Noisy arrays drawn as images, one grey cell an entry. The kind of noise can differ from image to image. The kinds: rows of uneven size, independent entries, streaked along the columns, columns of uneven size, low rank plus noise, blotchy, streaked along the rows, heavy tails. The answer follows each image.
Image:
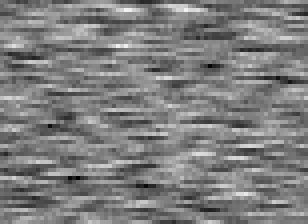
streaked along the rows
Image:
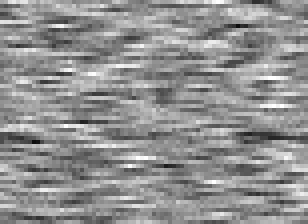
streaked along the rows
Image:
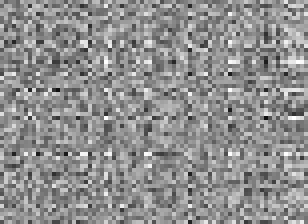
low rank plus noise
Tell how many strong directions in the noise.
two
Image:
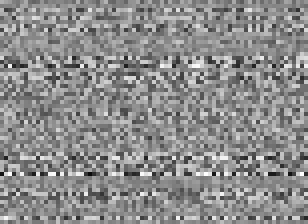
rows of uneven size
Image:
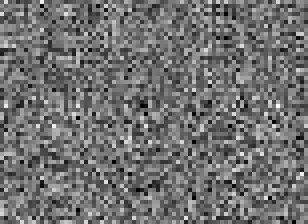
low rank plus noise
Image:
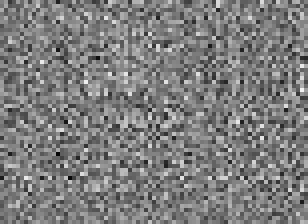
low rank plus noise
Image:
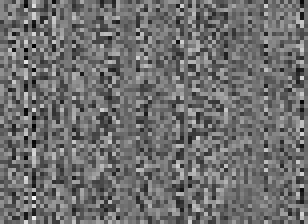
columns of uneven size
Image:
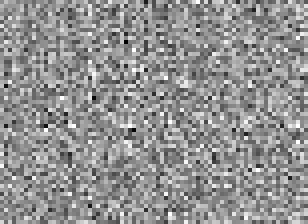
low rank plus noise
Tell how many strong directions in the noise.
five to eight
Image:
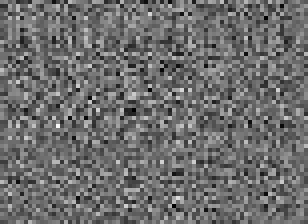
low rank plus noise
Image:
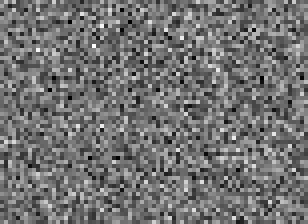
independent entries
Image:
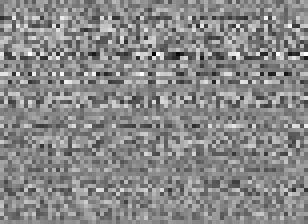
rows of uneven size
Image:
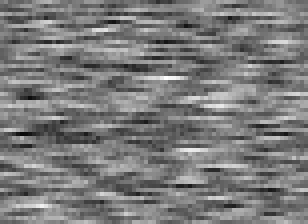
streaked along the rows
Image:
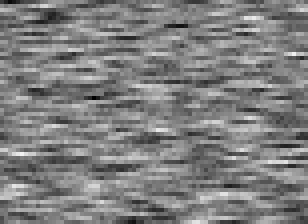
streaked along the rows
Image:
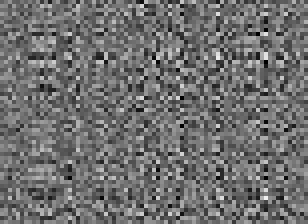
low rank plus noise
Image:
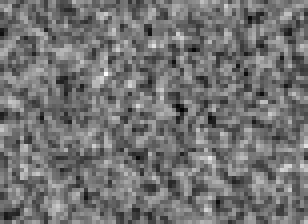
blotchy
